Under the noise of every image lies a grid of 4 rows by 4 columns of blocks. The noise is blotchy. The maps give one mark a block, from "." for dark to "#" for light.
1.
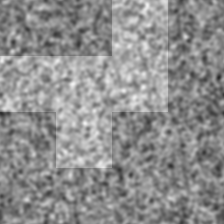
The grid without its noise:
..#.
###.
.#..
....
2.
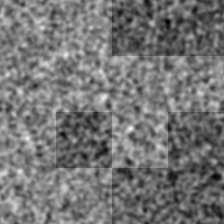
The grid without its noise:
##..
####
#.#.
##..
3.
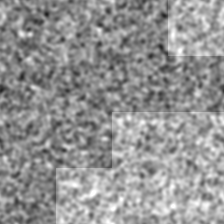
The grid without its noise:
...#
....
..##
.###
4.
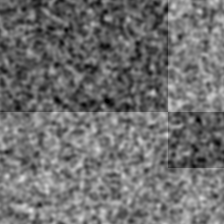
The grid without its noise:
...#
...#
###.
####
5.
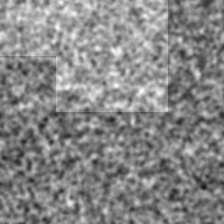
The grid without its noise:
###.
.##.
....
....
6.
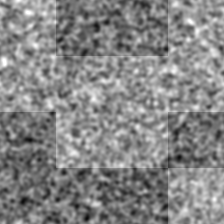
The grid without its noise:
#..#
####
.##.
...#
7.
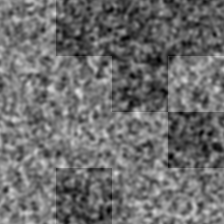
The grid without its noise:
#...
##.#
###.
#.##
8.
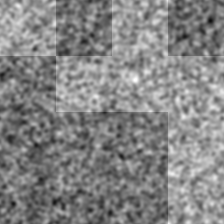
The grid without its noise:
#.#.
.###
...#
...#
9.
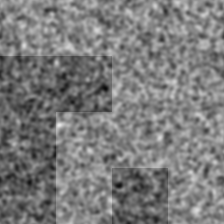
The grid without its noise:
####
..##
.###
.#.#
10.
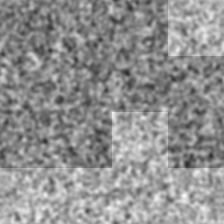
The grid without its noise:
...#
....
..#.
####
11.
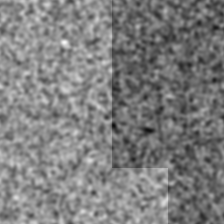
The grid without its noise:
##..
##..
##..
###.
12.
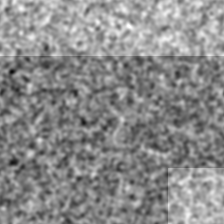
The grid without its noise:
####
....
....
...#
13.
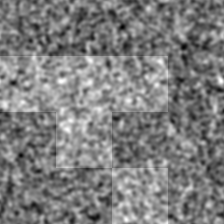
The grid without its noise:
....
###.
.#..
..#.
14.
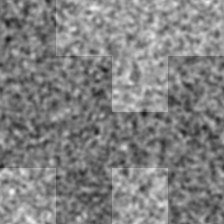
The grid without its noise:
.###
..#.
....
#.#.
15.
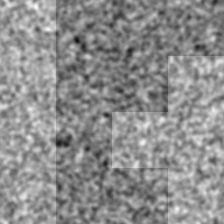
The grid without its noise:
#...
#..#
#.##
#..#
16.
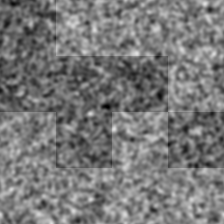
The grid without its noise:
.###
...#
#.#.
####
